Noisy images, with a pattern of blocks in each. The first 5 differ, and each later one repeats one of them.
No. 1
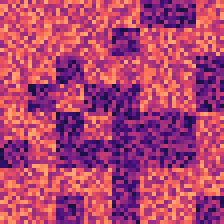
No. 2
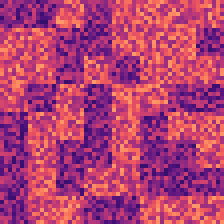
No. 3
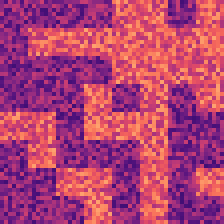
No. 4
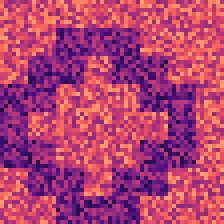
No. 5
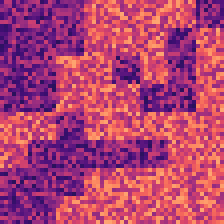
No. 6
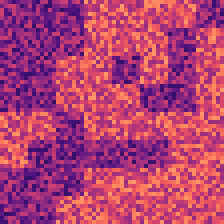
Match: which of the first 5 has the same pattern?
5
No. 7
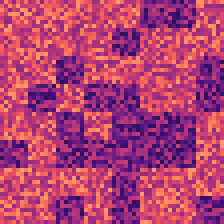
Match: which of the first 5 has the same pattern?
1
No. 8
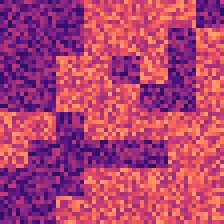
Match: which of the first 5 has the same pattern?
5
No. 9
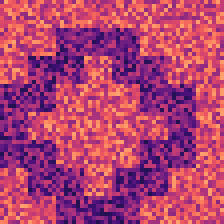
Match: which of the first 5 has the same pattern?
4
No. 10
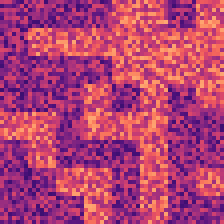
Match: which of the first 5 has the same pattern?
3
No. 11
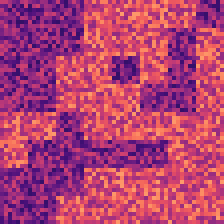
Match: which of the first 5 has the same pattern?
5
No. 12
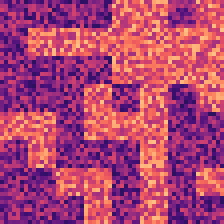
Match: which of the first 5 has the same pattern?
3
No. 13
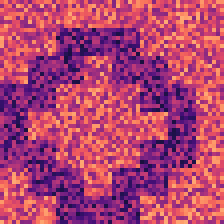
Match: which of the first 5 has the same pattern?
4
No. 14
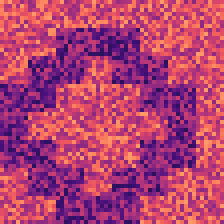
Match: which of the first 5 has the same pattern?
4
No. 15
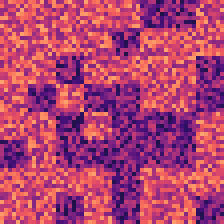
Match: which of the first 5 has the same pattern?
1
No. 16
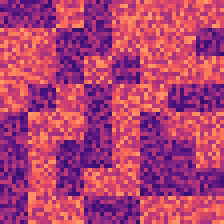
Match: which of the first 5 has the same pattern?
2
